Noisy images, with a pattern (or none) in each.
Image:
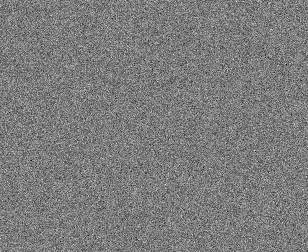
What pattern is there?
only noise
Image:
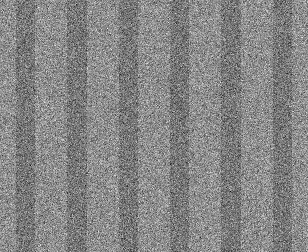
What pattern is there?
vertical stripes
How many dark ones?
6
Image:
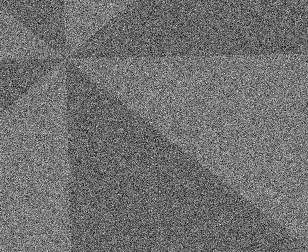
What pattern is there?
spokes from one point
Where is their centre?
top left
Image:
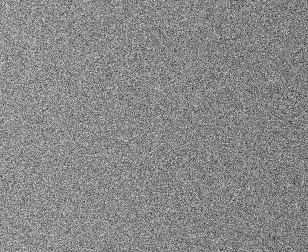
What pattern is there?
a smooth slope
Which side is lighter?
left
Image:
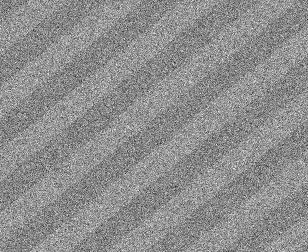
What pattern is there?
diagonal stripes
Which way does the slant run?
bottom left to top right
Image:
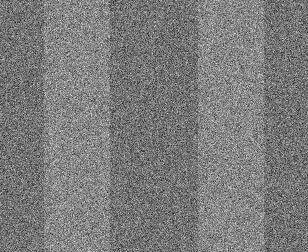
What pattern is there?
vertical stripes
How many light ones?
2
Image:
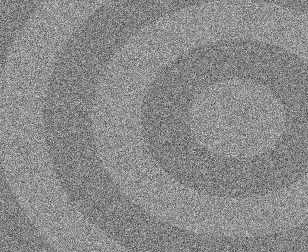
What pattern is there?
rings round one point
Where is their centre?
middle right
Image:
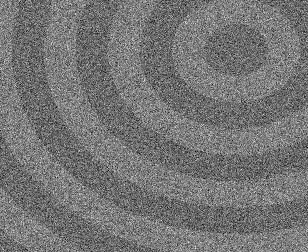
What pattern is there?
rings round one point
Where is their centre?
top right
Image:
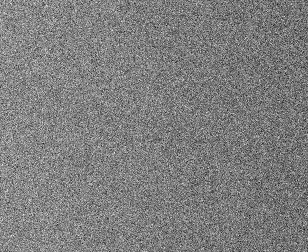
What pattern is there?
a smooth slope
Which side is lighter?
left
